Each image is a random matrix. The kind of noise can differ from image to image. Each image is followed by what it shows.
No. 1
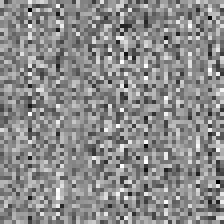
columns of uneven size
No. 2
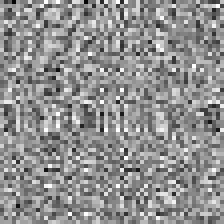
low rank plus noise
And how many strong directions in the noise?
one
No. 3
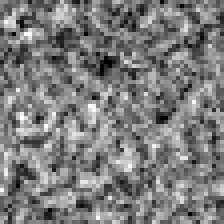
blotchy
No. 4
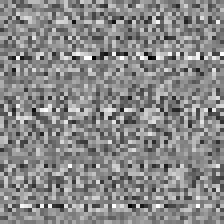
rows of uneven size
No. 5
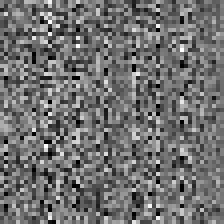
columns of uneven size
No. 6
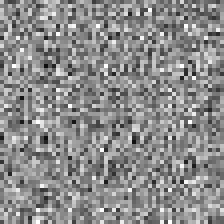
low rank plus noise
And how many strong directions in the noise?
three or four
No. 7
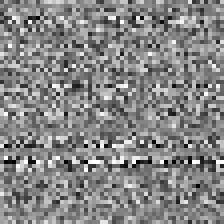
rows of uneven size
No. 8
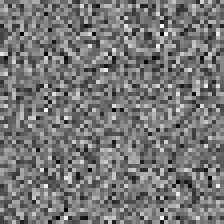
low rank plus noise
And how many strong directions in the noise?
three or four
